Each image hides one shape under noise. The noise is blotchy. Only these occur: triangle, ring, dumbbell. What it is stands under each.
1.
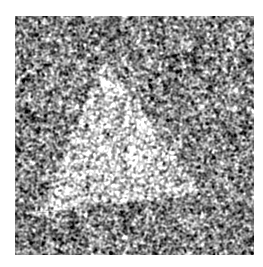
triangle
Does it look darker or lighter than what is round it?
lighter
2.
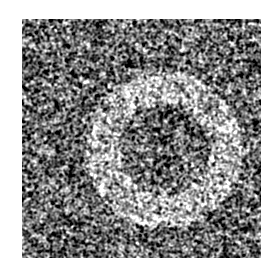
ring
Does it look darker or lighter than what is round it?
lighter
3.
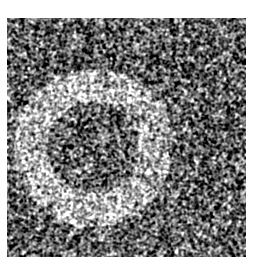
ring
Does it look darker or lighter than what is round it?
lighter
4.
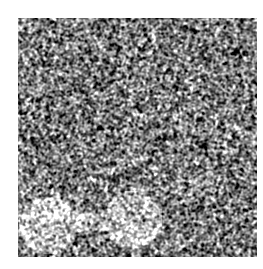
dumbbell
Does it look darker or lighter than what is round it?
lighter
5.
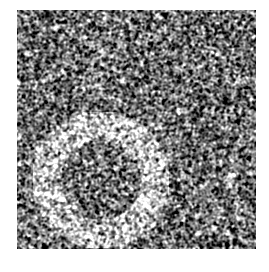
ring
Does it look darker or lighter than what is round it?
lighter
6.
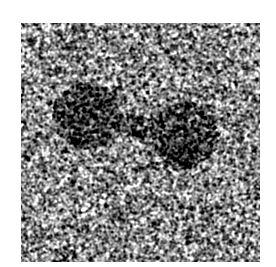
dumbbell
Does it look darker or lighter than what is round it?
darker
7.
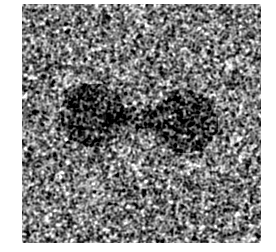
dumbbell
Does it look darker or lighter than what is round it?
darker
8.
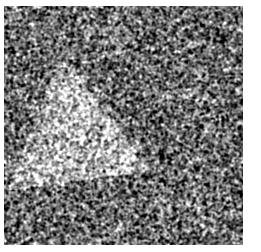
triangle
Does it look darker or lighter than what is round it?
lighter
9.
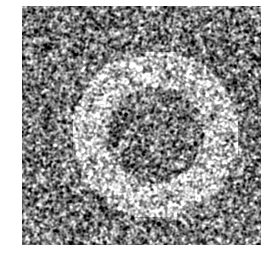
ring
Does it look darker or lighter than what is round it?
lighter
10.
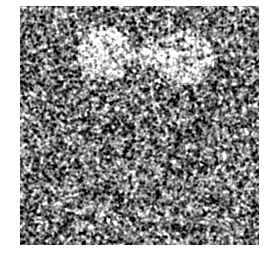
dumbbell
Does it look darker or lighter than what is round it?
lighter
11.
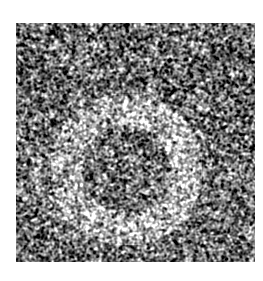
ring
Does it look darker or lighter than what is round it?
lighter
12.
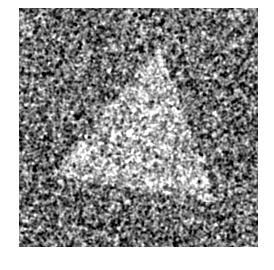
triangle
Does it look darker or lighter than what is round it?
lighter
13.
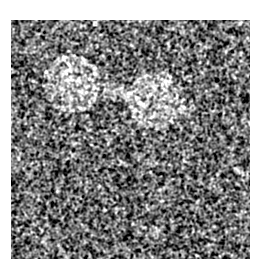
dumbbell
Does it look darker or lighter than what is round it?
lighter
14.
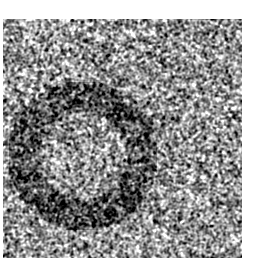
ring
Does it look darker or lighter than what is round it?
darker
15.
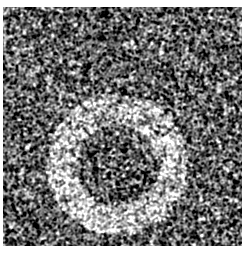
ring
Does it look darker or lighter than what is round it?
lighter
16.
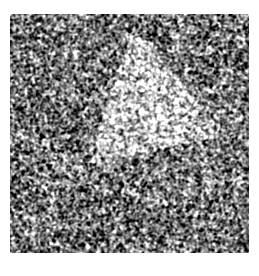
triangle
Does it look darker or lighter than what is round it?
lighter
